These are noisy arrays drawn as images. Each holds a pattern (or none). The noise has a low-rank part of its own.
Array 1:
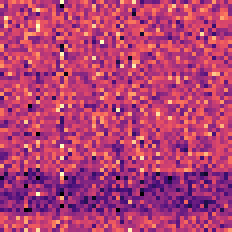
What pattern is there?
one band of rows
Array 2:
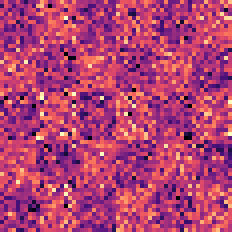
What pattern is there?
a checkerboard
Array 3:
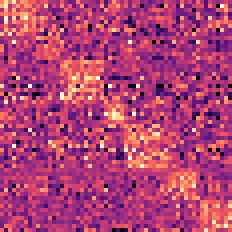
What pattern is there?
blocks along the diagonal
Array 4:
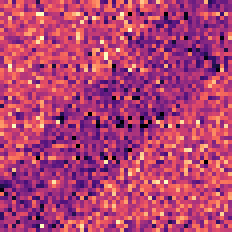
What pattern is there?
a diagonal band
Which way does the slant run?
bottom left to top right
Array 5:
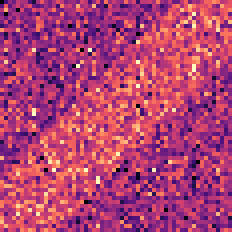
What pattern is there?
a diagonal band
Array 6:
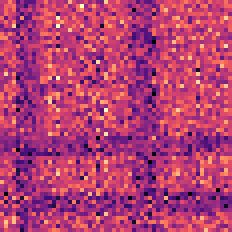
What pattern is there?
bands of rows crossing bands of columns
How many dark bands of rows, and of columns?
2 and 2
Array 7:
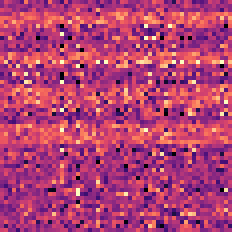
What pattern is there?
bands of rows
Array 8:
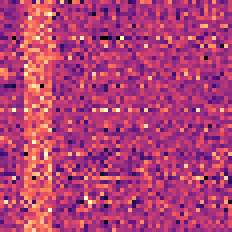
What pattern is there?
one band of columns
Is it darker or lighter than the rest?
lighter
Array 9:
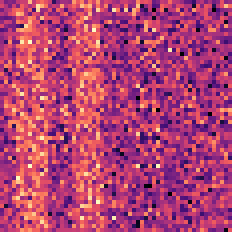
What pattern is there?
bands of columns
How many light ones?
2
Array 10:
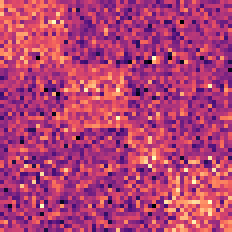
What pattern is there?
blocks along the diagonal
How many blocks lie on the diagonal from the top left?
4
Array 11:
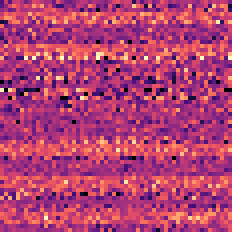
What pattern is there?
bands of rows
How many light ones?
5
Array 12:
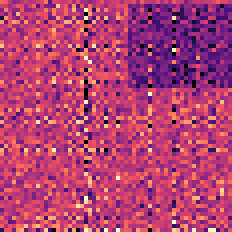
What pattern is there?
one block
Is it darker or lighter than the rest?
darker
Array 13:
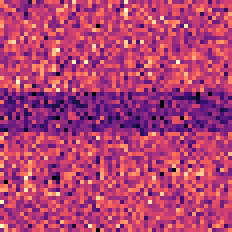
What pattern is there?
one band of rows
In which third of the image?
middle
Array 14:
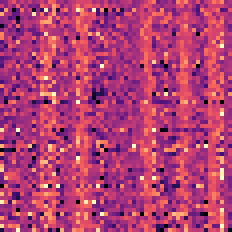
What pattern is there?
bands of columns
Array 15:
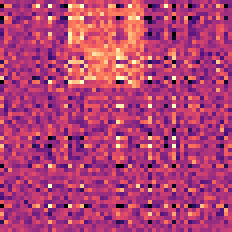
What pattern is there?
one block
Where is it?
top middle
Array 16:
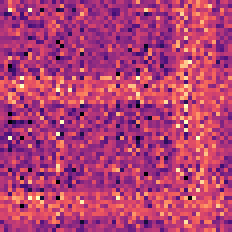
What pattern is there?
bands of rows crossing bands of columns
